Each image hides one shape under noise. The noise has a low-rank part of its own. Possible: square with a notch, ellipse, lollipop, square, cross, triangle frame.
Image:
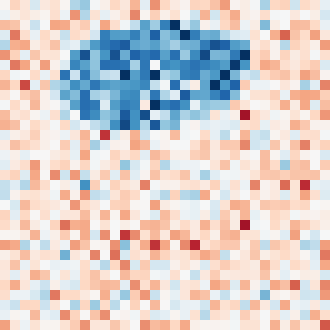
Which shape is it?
ellipse
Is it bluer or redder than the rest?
bluer
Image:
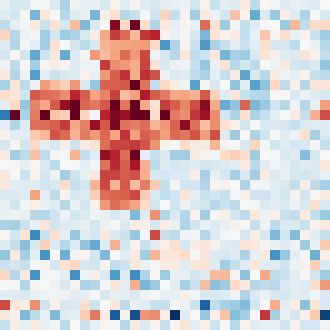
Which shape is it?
cross
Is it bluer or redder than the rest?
redder
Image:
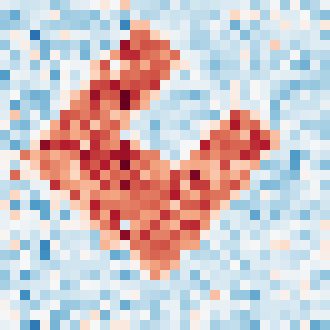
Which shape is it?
square with a notch
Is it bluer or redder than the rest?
redder
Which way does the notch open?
up and right
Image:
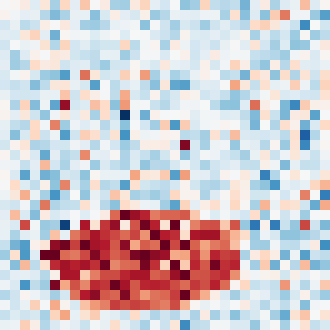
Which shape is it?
ellipse
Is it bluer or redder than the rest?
redder
